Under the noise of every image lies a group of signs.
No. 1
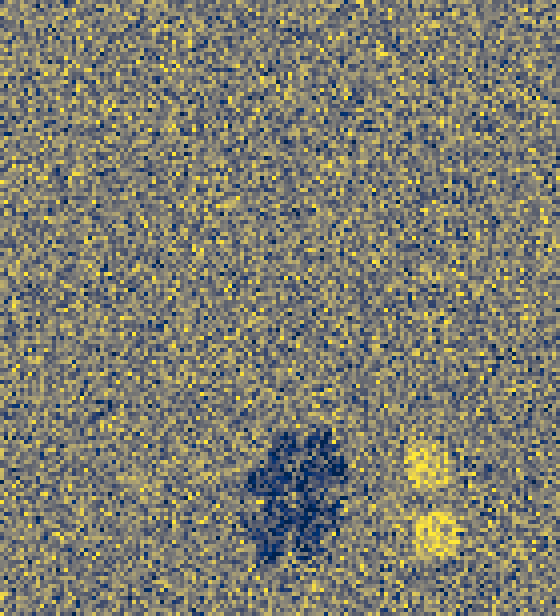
bottom middle: dark hash sign; bottom right: light colon
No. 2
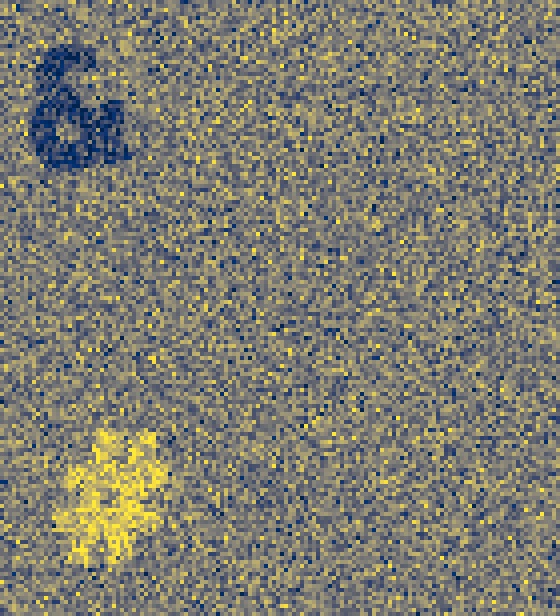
top left: dark ampersand; bottom left: light hash sign
